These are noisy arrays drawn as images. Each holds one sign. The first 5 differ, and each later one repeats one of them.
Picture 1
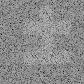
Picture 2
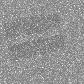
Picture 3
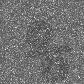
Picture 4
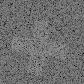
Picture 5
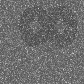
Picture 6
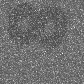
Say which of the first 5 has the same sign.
5
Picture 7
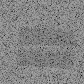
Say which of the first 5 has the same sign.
2
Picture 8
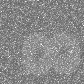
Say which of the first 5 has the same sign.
5
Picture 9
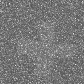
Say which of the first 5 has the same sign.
4
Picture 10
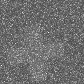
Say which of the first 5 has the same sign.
4
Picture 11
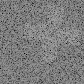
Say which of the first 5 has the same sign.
4
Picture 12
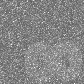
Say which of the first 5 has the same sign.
5
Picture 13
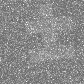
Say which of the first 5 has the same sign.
1
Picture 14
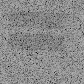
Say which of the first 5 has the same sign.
2
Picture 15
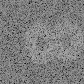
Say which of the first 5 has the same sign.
5
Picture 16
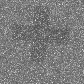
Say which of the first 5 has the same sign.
4
